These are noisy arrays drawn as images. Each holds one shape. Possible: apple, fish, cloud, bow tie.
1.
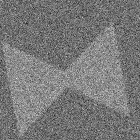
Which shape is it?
bow tie
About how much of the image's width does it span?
nearly all
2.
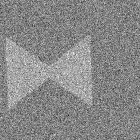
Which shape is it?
bow tie
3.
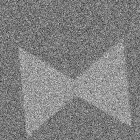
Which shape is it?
bow tie
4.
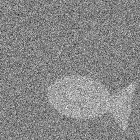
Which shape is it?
fish
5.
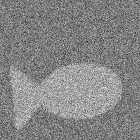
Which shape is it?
fish
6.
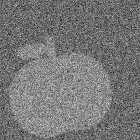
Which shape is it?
apple
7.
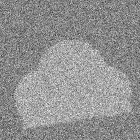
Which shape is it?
cloud
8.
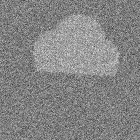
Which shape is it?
cloud
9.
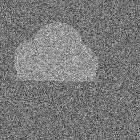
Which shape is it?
cloud
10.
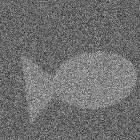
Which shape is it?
fish
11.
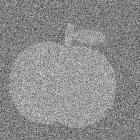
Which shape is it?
apple
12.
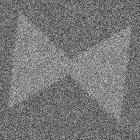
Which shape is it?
bow tie
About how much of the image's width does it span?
nearly all
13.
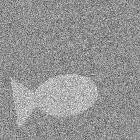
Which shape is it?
fish
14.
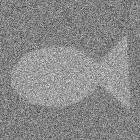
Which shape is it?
fish
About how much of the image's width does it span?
nearly all
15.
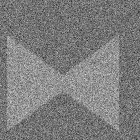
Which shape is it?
bow tie
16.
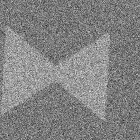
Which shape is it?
bow tie
